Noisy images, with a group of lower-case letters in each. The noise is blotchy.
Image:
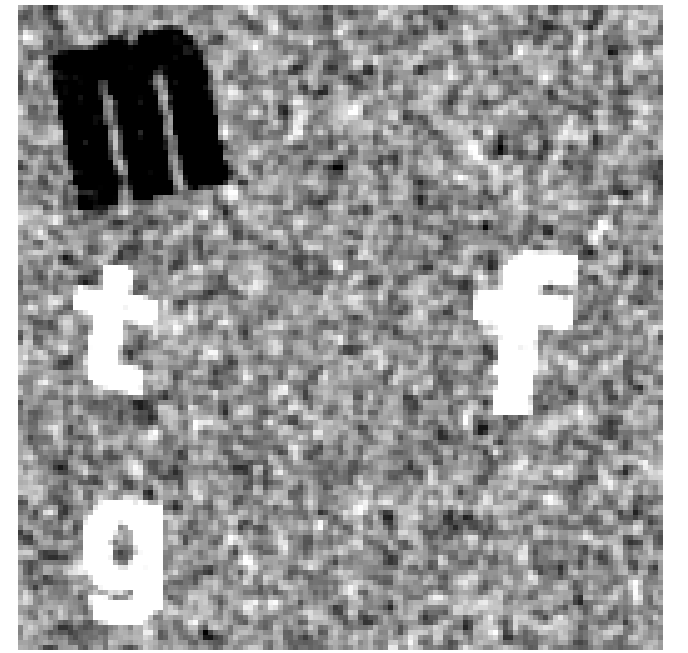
top left: dark m; middle left: light t; middle right: light f; bottom left: light g
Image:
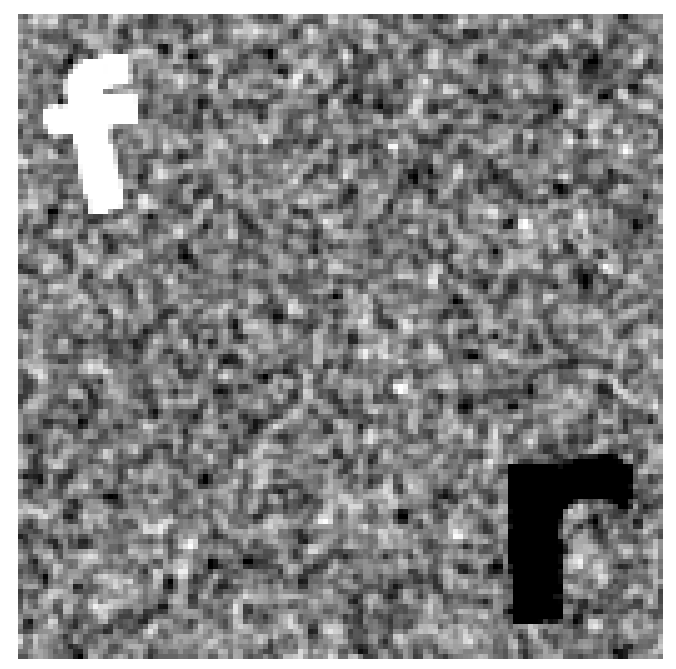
top left: light f; bottom right: dark r
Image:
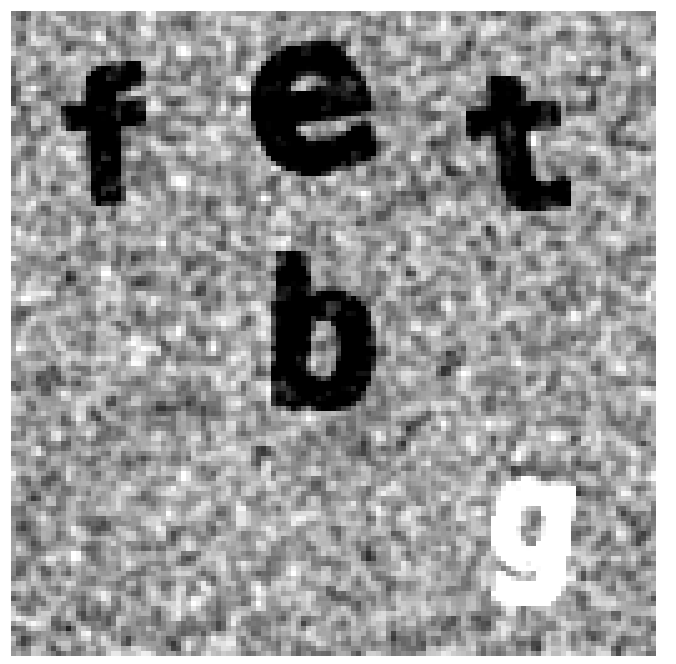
top left: dark f; top middle: dark e; top right: dark t; centre: dark b; bottom right: light g
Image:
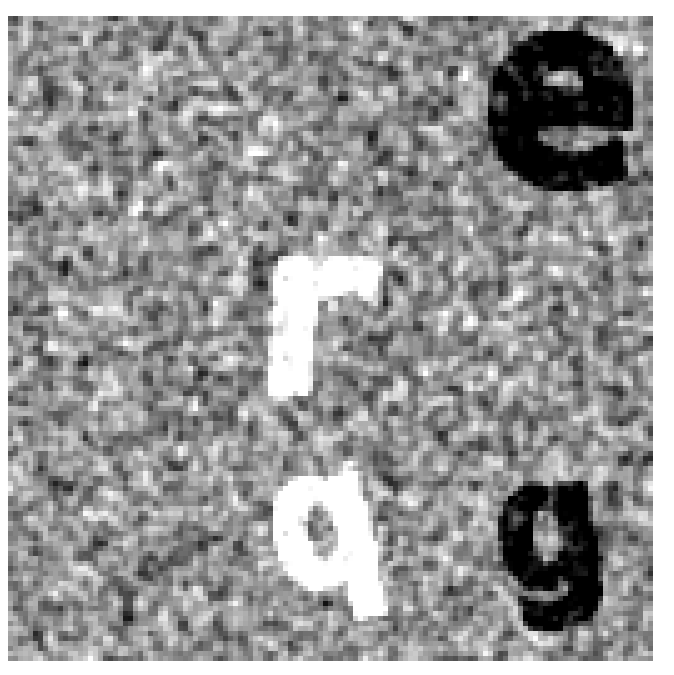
top right: dark e; centre: light r; bottom middle: light q; bottom right: dark g
